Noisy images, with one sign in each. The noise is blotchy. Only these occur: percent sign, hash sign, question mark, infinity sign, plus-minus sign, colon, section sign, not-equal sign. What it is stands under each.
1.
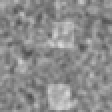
colon
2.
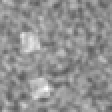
colon
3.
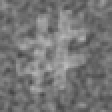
hash sign
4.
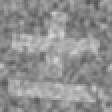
plus-minus sign
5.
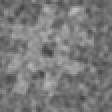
hash sign
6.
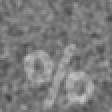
percent sign
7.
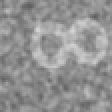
infinity sign
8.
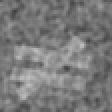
not-equal sign
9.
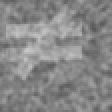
not-equal sign
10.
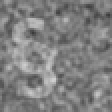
section sign
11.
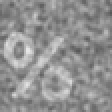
percent sign
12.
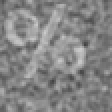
percent sign
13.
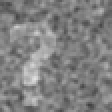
question mark
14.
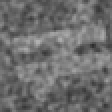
not-equal sign
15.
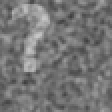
question mark
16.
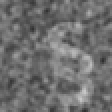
section sign
